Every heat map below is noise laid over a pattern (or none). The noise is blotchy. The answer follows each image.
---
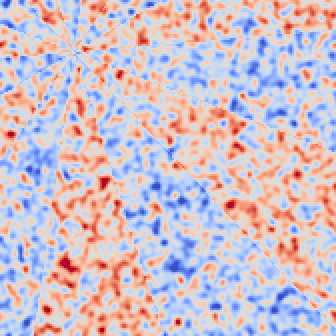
spokes from one point
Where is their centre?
top left
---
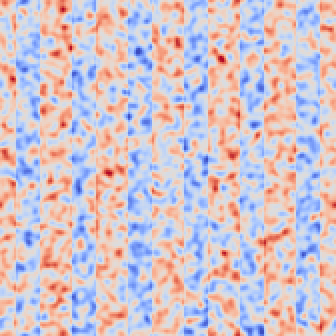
vertical stripes
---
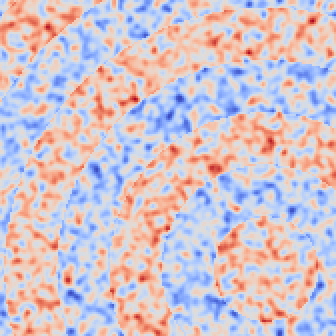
rings round one point
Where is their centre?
bottom right
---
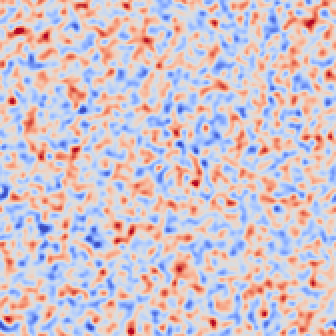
only noise
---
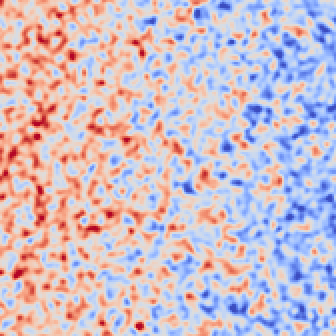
a smooth slope
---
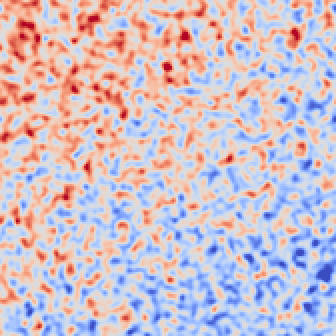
a smooth slope
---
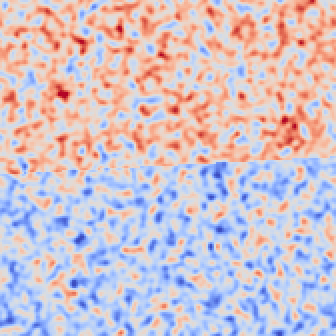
a sharp edge
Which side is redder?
top
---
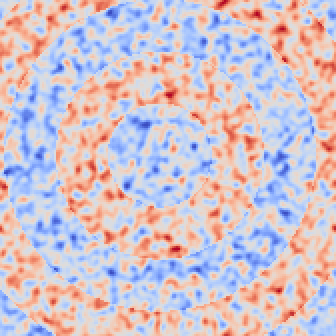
rings round one point
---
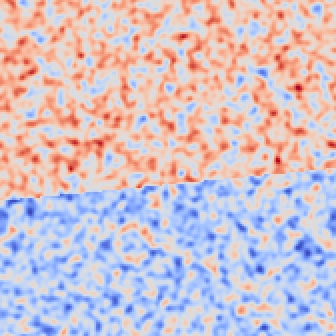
a sharp edge
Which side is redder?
top
